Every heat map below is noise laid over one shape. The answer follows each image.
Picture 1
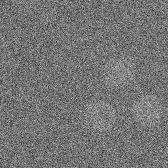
three dots
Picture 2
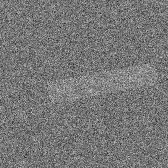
bar
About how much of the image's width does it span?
two thirds
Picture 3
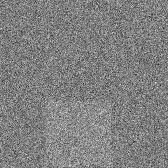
square
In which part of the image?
bottom middle
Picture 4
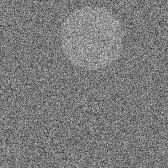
disc
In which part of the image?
top middle
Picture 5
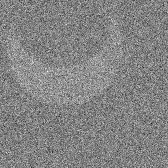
crescent
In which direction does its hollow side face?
up
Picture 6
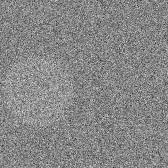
disc
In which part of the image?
middle left
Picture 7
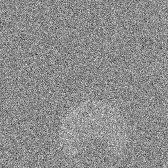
disc with a wedge cut out
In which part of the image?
bottom middle
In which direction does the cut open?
down
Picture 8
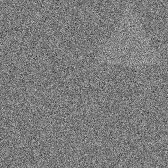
triangle
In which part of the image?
top right
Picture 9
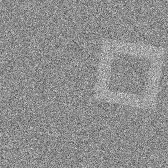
square frame
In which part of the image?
middle right
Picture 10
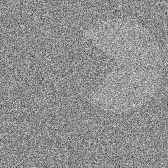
disc with a wedge cut out
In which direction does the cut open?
left
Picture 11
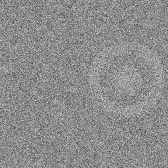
bullseye
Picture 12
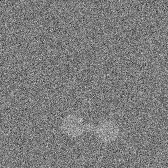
dumbbell
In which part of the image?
bottom middle
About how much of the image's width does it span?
a third
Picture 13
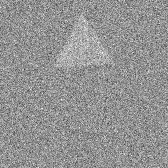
triangle
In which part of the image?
top middle
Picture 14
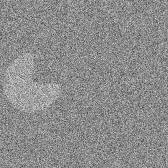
disc with a wedge cut out
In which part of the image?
middle left
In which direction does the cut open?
up and right
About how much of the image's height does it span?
a third
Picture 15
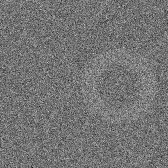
ring
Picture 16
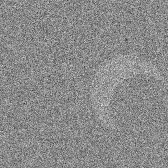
crescent
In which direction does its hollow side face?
down and right
